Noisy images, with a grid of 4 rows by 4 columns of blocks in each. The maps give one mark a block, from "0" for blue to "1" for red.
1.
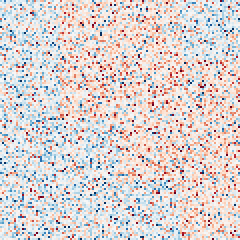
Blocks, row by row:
0 1 1 0
0 1 1 1
0 0 1 1
0 0 0 1
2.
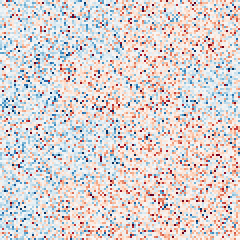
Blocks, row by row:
0 0 1 1
0 1 1 0
0 0 1 1
0 1 1 1
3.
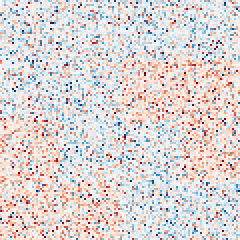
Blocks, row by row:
0 0 0 0
0 0 1 1
1 0 0 1
1 1 0 0
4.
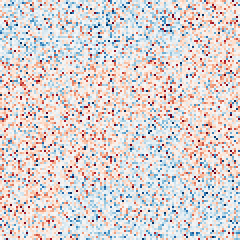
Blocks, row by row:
0 0 0 1
1 1 1 1
1 1 0 1
1 0 0 0
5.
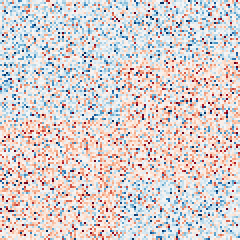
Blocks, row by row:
0 0 0 0
0 0 1 1
1 1 1 1
1 1 0 0
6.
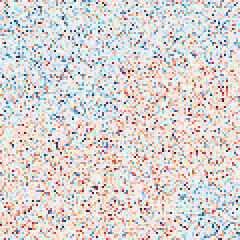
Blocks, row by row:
0 0 0 0
0 0 1 1
1 1 1 1
1 1 1 0
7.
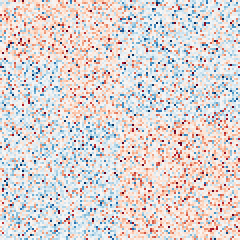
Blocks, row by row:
1 1 0 0
0 1 0 0
0 0 1 1
0 0 1 1
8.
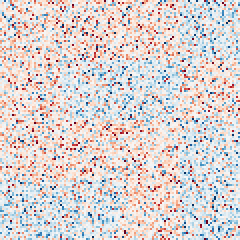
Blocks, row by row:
1 1 1 0
1 0 0 1
1 1 1 0
0 0 1 0
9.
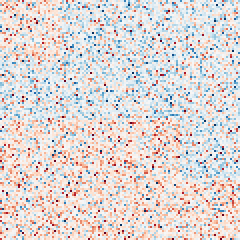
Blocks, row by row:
1 0 0 0
0 0 0 0
1 1 1 0
1 1 1 1
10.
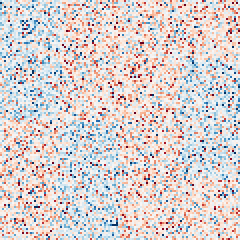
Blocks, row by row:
0 1 1 1
0 1 1 0
1 0 1 0
1 0 1 1
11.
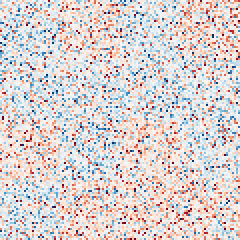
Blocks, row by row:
0 1 0 1
0 0 0 0
1 0 1 0
0 1 1 1
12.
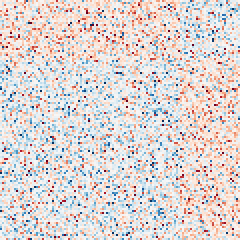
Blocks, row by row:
1 1 1 0
0 0 0 1
0 0 0 1
0 0 0 1
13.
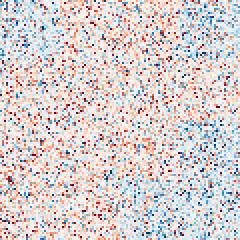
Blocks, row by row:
0 1 1 0
1 1 1 1
1 1 1 0
1 1 0 0
